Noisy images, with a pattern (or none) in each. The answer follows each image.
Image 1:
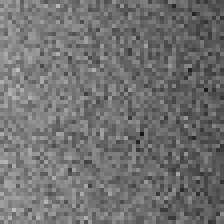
a smooth slope
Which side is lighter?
left
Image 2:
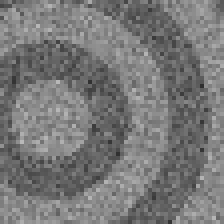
rings round one point
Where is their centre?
middle left
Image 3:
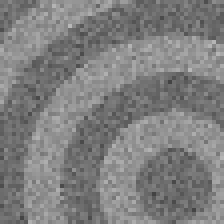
rings round one point
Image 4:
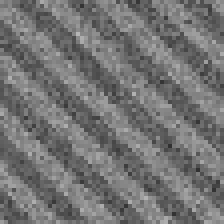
diagonal stripes
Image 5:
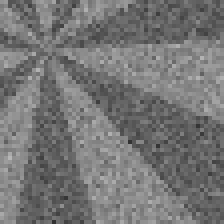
spokes from one point
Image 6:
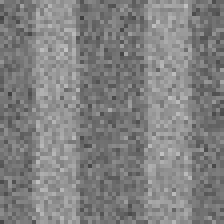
vertical stripes
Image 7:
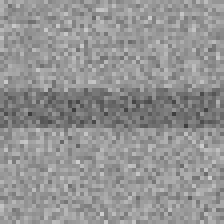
one horizontal stripe
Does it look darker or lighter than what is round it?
darker
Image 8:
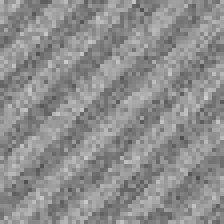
diagonal stripes
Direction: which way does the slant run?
bottom left to top right
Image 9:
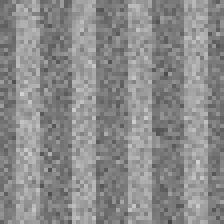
vertical stripes
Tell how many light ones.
4
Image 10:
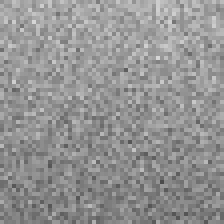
a smooth slope
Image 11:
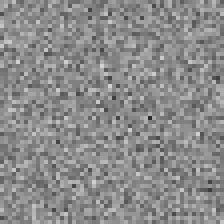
only noise
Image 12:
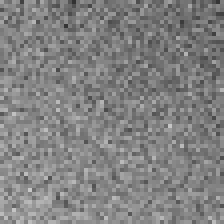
a smooth slope
